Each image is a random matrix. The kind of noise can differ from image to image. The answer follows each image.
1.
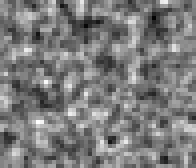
blotchy
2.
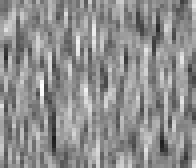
streaked along the columns
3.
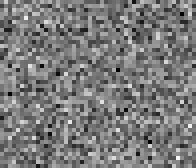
independent entries
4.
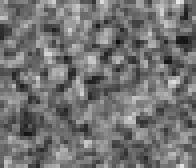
blotchy
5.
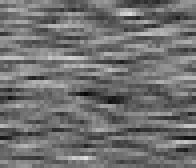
streaked along the rows
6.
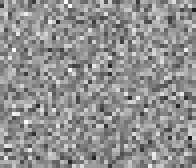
independent entries
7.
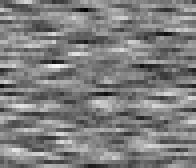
streaked along the rows
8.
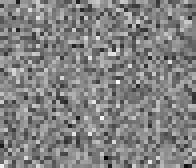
independent entries
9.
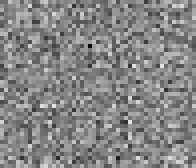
low rank plus noise
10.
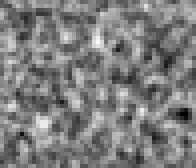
blotchy
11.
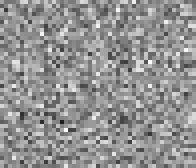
low rank plus noise
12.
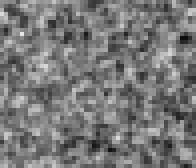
blotchy
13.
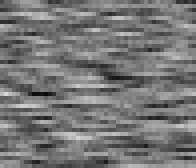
streaked along the rows
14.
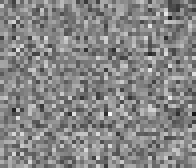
low rank plus noise
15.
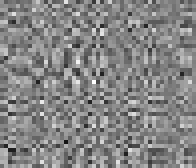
low rank plus noise
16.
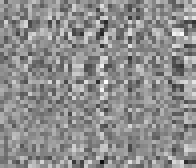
low rank plus noise
